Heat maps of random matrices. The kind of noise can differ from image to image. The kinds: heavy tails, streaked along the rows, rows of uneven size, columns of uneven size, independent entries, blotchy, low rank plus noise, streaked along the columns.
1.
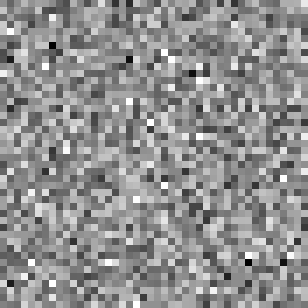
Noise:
independent entries
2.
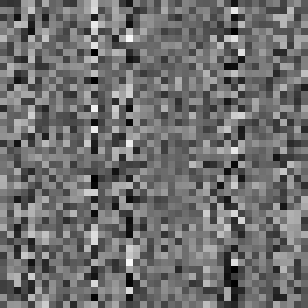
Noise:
columns of uneven size
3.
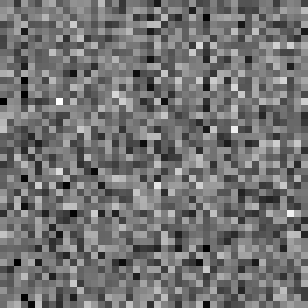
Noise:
low rank plus noise
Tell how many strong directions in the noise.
five to eight
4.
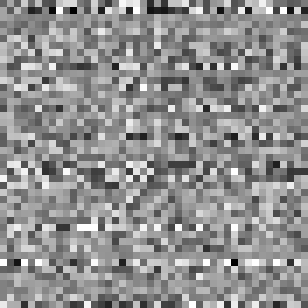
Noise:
rows of uneven size
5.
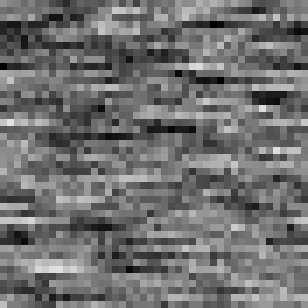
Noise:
streaked along the rows
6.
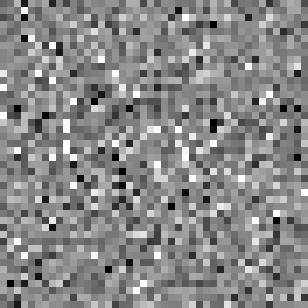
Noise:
heavy tails
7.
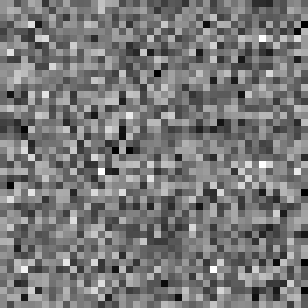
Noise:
low rank plus noise
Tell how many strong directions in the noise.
three or four
